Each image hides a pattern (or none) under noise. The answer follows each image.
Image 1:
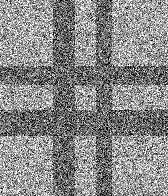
bands of rows crossing bands of columns
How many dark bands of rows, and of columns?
2 and 2
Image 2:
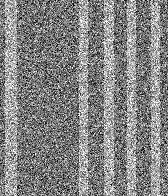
bands of columns
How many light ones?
5
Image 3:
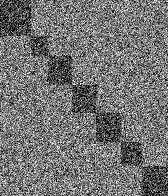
blocks along the diagonal
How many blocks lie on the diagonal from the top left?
7
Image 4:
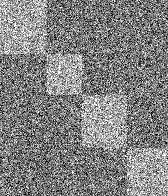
blocks along the diagonal
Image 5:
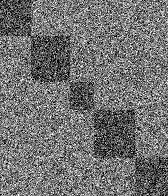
blocks along the diagonal
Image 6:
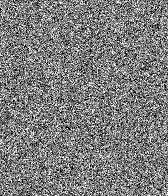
only noise
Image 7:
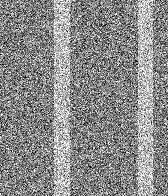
bands of columns
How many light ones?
2
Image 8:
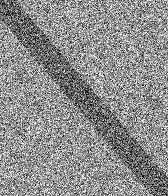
a diagonal band
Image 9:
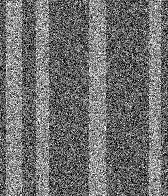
bands of columns
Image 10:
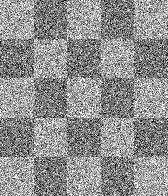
a checkerboard
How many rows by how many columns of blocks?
5 by 5
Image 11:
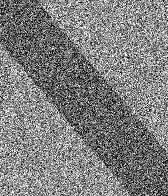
a diagonal band
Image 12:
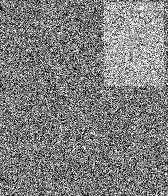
one block
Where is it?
top right
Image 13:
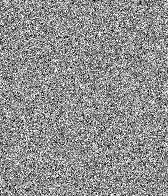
only noise
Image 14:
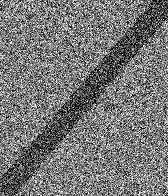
a diagonal band
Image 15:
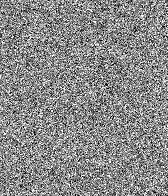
only noise
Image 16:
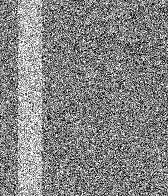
one band of columns
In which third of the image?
left
